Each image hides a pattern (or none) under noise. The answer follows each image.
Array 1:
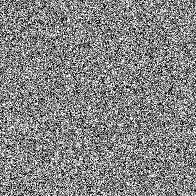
only noise
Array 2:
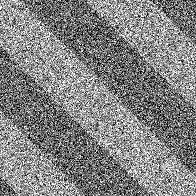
diagonal stripes
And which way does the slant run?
top left to bottom right
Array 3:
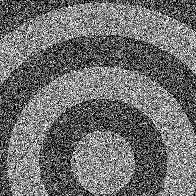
rings round one point
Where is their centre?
bottom middle
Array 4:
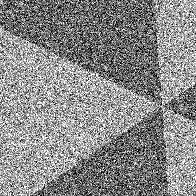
spokes from one point
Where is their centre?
middle right
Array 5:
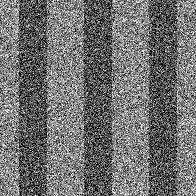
vertical stripes
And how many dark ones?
3
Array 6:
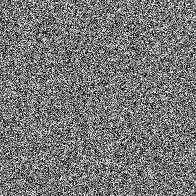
only noise
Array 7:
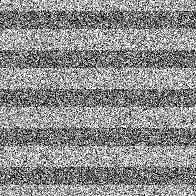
horizontal stripes
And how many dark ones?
5
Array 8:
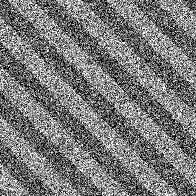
diagonal stripes
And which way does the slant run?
top left to bottom right
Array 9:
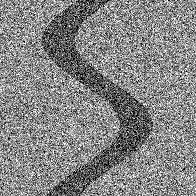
a wavy band
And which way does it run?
top to bottom
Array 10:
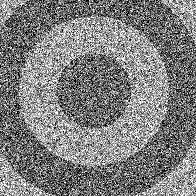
rings round one point
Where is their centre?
centre
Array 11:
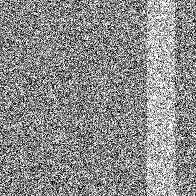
one vertical stripe
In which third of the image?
right
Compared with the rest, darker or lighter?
lighter
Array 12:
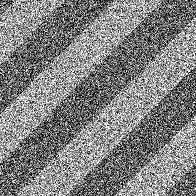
diagonal stripes
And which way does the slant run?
bottom left to top right
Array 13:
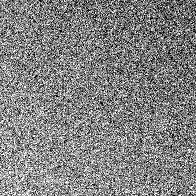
a smooth slope
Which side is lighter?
bottom left
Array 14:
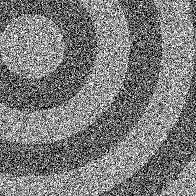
rings round one point
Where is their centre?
top left
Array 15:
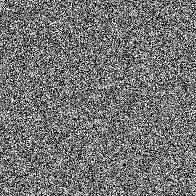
only noise
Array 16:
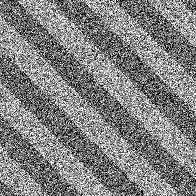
diagonal stripes
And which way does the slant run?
top left to bottom right
